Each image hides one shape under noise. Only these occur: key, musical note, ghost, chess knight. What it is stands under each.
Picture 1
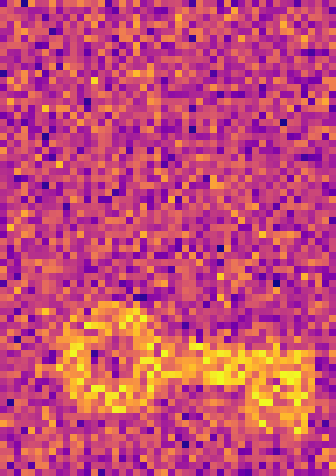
key
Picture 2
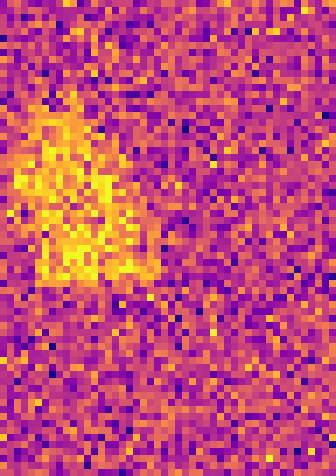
chess knight
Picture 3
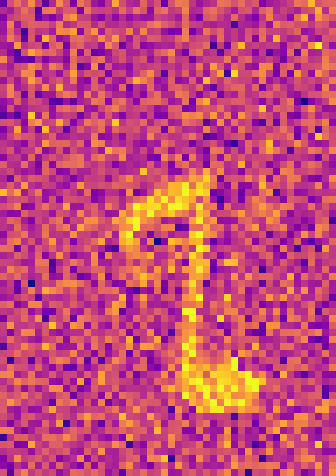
musical note
